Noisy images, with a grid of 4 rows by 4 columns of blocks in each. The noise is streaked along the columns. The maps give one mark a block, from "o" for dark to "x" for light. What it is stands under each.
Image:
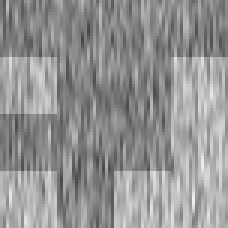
oooo
xoox
ooox
xoxx
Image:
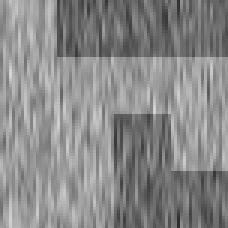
xooo
xxxx
xxox
xxoo
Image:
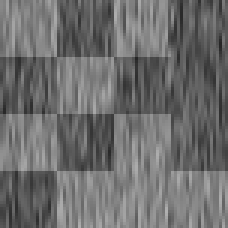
xoxo
oxoo
xoxo
oxxx
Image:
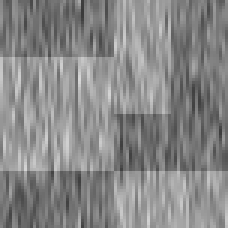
ooxo
xxxo
xxoo
ooxx
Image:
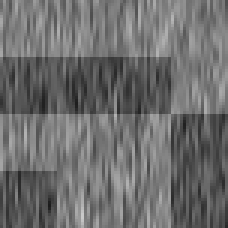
xxxx
ooox
xxxo
oxxo
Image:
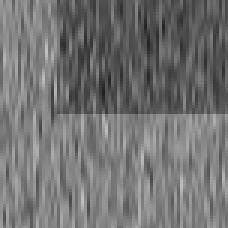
xooo
xooo
xxxx
xxxx
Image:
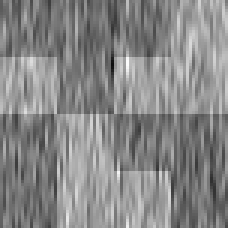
ooox
xoxx
oxoo
oxxo
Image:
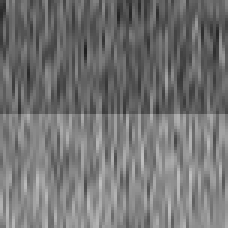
oooo
oooo
xxxx
xxxx
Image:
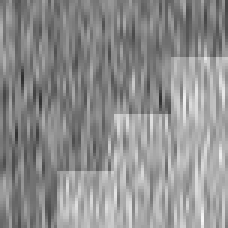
oooo
ooox
ooxx
oxxx
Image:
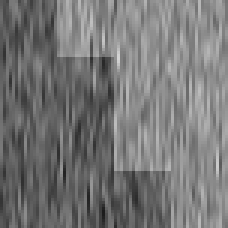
oxxx
ooxx
ooxx
ooox
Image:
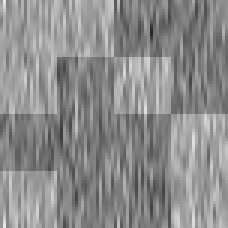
xxoo
xoxo
ooox
xoox
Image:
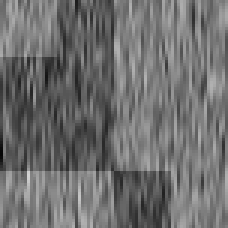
xoxx
ooxx
ooxx
xxox
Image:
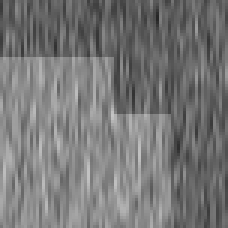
oooo
xxoo
xxxo
xxxo
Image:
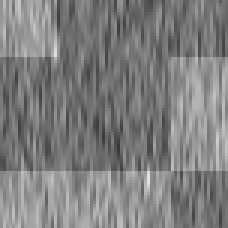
xooo
ooox
ooox
xxxo
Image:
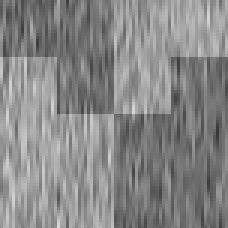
ooxx
xoxo
xxoo
xxoo
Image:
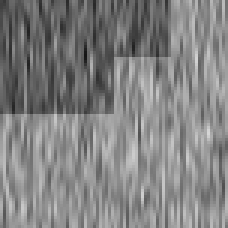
ooox
ooxx
xxxx
xxxx
